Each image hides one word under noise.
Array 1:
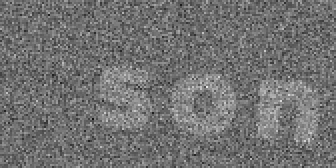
son
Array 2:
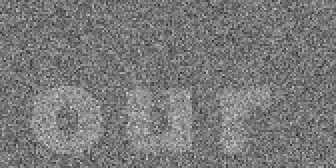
our
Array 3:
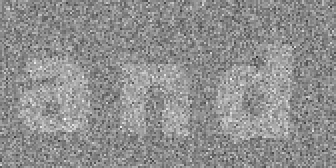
and
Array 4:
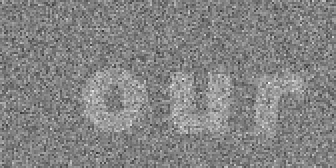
our
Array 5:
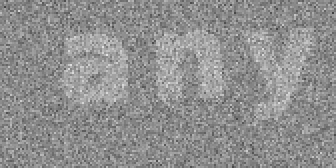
any
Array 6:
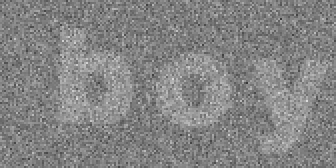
boy
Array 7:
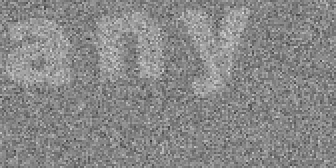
any
